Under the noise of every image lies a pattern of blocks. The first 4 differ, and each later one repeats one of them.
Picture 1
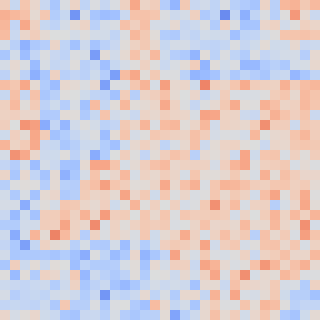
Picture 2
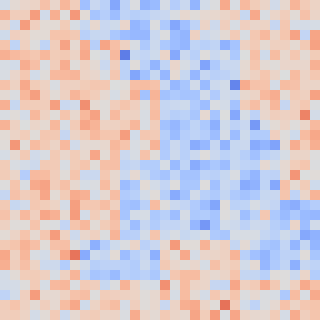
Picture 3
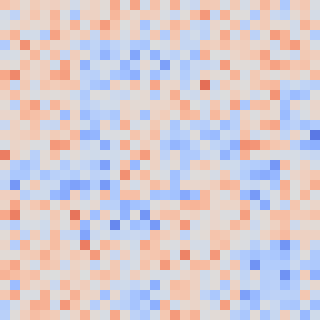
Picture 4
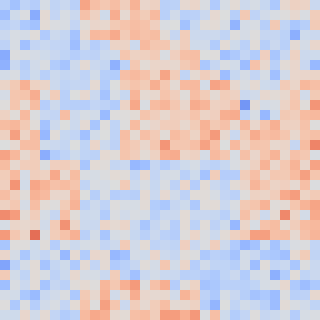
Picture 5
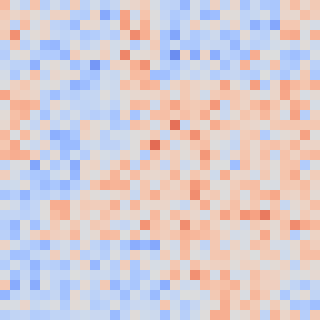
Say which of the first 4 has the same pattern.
1
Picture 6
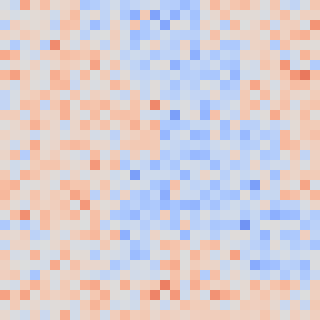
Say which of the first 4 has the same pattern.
2
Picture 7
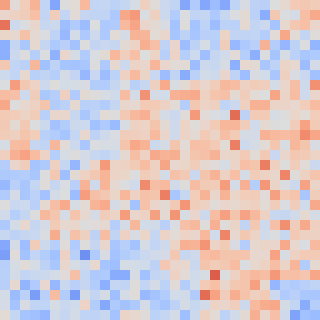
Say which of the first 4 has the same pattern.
1
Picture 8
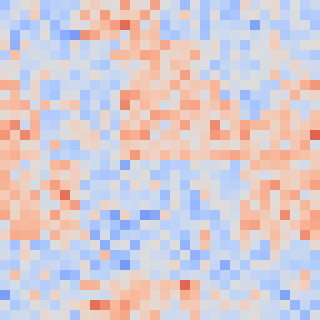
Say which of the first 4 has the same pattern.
4
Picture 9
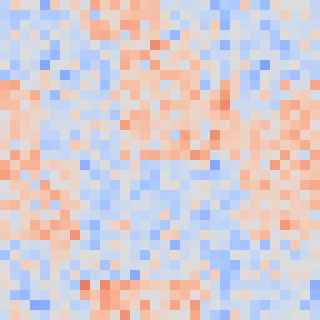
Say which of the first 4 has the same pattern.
4
